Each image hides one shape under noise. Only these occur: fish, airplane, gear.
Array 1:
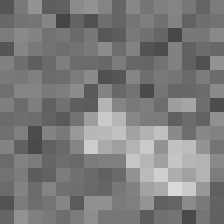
fish
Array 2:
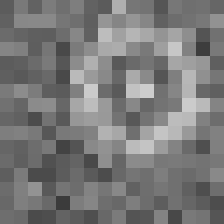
gear
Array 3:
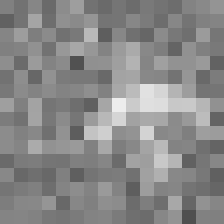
airplane
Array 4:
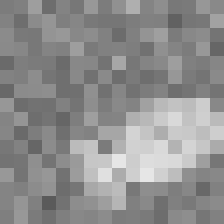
fish
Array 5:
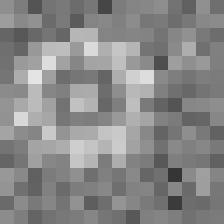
gear
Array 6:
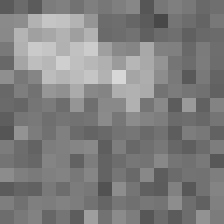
fish
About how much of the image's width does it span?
two thirds
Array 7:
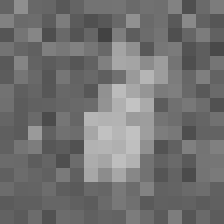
fish
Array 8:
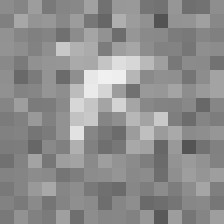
airplane
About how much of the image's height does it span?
half
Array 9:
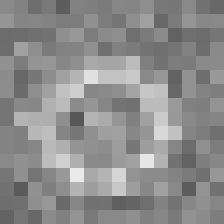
gear
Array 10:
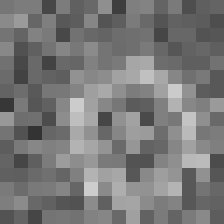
gear
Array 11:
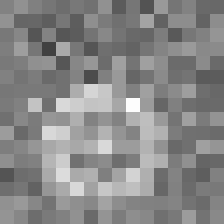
gear
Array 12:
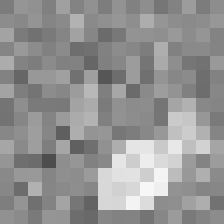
fish
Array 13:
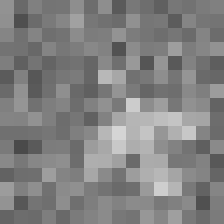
airplane
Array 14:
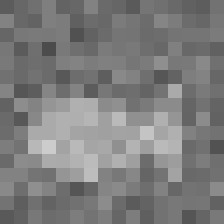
fish
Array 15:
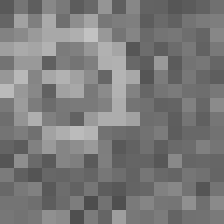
gear
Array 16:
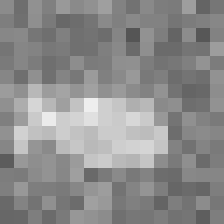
fish
